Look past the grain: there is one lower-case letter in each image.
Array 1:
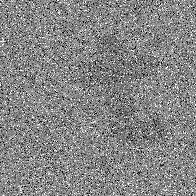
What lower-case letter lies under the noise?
t
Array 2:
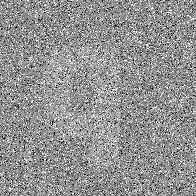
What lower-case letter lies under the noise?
q
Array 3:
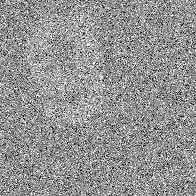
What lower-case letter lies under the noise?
g
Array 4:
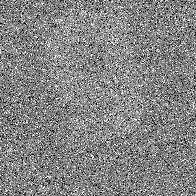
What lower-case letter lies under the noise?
g
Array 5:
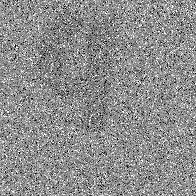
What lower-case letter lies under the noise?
q
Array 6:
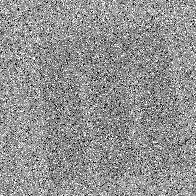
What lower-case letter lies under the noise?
m
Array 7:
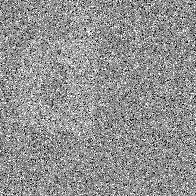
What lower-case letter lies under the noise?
d
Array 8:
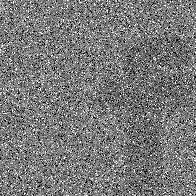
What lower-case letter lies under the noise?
f
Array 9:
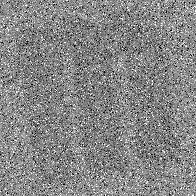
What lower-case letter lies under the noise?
m
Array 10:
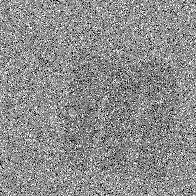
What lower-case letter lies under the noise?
m
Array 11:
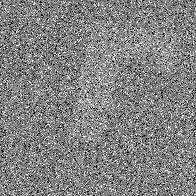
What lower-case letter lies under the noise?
r
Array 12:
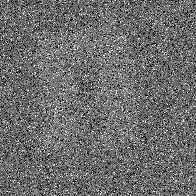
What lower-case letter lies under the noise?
n
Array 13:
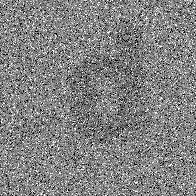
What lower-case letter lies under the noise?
d
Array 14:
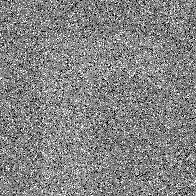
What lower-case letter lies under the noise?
r
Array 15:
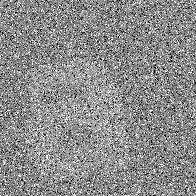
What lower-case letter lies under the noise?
a
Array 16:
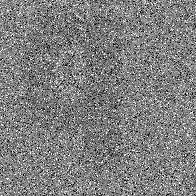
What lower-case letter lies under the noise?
q
